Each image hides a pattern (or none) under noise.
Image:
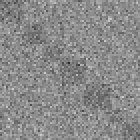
blocks along the diagonal
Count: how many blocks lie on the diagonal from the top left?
7
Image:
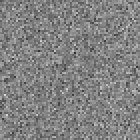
only noise
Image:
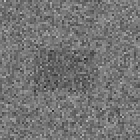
one block
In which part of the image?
centre
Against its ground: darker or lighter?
darker
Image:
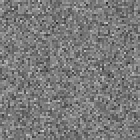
only noise
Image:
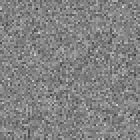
only noise
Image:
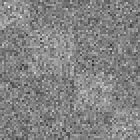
blocks along the diagonal
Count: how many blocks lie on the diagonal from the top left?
4
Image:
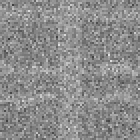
bands of rows crossing bands of columns
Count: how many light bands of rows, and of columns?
3 and 1
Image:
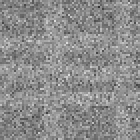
bands of rows crossing bands of columns
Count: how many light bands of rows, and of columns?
3 and 2
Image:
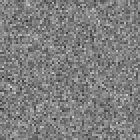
only noise
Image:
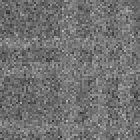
bands of rows crossing bands of columns
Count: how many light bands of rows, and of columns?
3 and 3
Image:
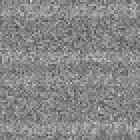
bands of rows
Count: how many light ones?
4
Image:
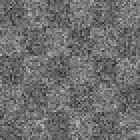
a checkerboard
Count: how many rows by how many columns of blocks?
5 by 6
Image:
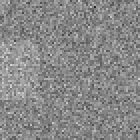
one block
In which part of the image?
middle left
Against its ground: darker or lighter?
lighter
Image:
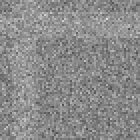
bands of rows crossing bands of columns
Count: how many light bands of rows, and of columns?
1 and 1
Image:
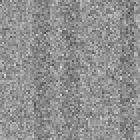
bands of columns
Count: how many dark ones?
3
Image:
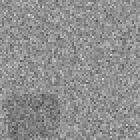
one block
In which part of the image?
bottom left
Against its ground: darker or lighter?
darker
